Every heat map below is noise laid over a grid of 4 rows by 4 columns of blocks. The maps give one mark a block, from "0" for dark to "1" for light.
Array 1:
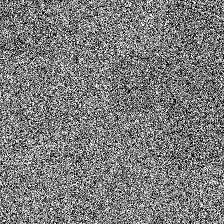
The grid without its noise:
0 1 1 0
1 1 0 0
1 1 1 0
1 1 1 1
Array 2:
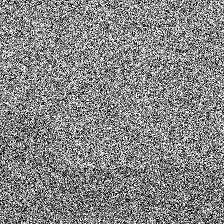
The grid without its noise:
1 1 1 1
1 1 1 1
0 1 1 1
0 0 0 0
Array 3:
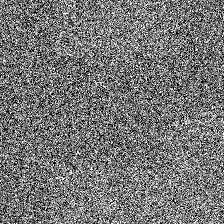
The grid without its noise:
0 1 1 0
0 0 0 0
0 0 0 1
0 1 1 1
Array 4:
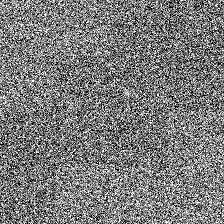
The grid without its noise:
1 1 0 0
1 0 0 0
0 0 0 1
0 1 1 1
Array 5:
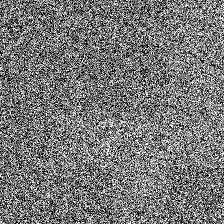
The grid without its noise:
0 0 0 1
0 0 0 1
0 1 1 1
0 0 1 0
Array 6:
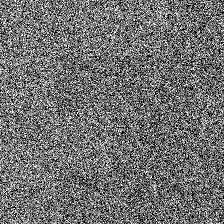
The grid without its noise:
1 1 1 0
1 0 0 0
1 1 0 0
1 0 0 0
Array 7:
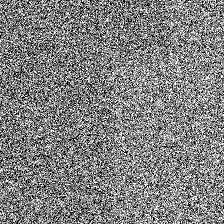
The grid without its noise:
0 0 0 1
0 0 1 1
0 0 1 1
0 0 1 1
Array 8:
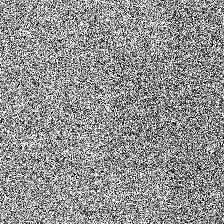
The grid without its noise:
1 1 1 0
1 1 0 0
1 1 0 0
1 1 1 0
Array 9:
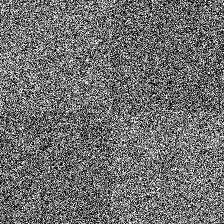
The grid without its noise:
1 1 0 0
1 1 0 0
0 0 1 1
0 0 1 1
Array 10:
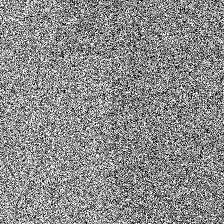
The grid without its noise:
1 0 0 0
1 1 0 0
1 1 0 0
1 1 0 0
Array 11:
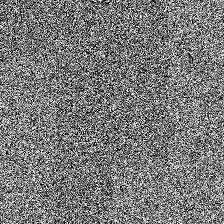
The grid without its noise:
0 0 0 1
1 0 0 1
1 0 0 1
1 0 1 1
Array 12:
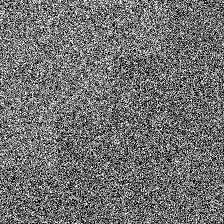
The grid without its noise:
1 1 1 0
1 1 0 0
1 0 0 0
0 0 0 0
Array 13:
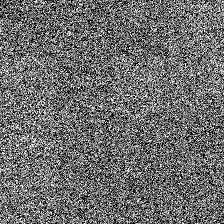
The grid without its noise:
0 0 0 1
1 0 1 1
1 0 0 0
1 0 0 0
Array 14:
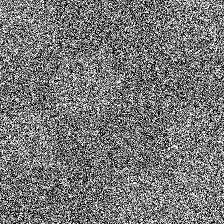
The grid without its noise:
1 0 0 1
0 1 0 0
1 0 0 1
0 0 1 1
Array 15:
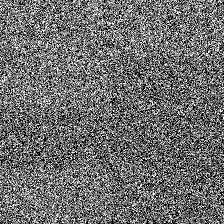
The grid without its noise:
1 1 1 1
1 1 0 0
0 0 0 0
1 1 0 0
